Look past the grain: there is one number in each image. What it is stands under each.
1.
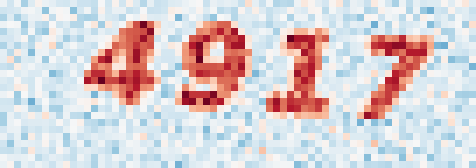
4917
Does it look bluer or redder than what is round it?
redder
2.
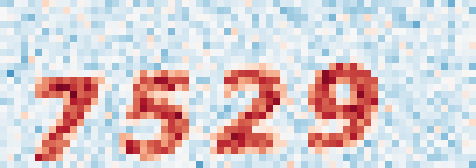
7529
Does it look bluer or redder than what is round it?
redder
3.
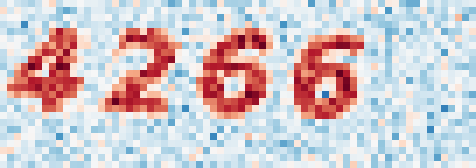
4266
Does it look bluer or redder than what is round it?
redder
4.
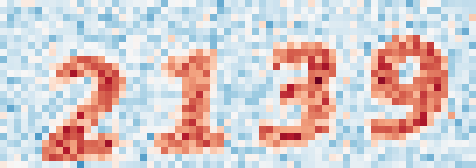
2139
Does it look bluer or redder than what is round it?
redder
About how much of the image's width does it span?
nearly all
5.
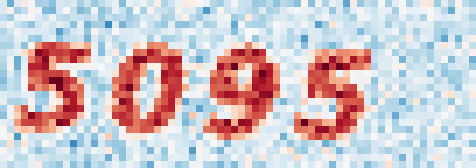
5095
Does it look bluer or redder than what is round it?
redder
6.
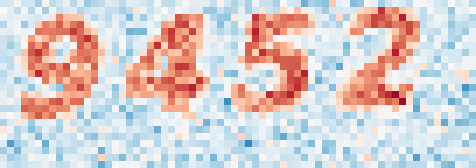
9452
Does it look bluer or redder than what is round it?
redder
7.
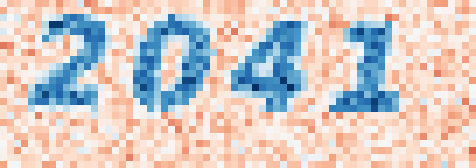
2041
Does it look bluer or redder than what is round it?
bluer
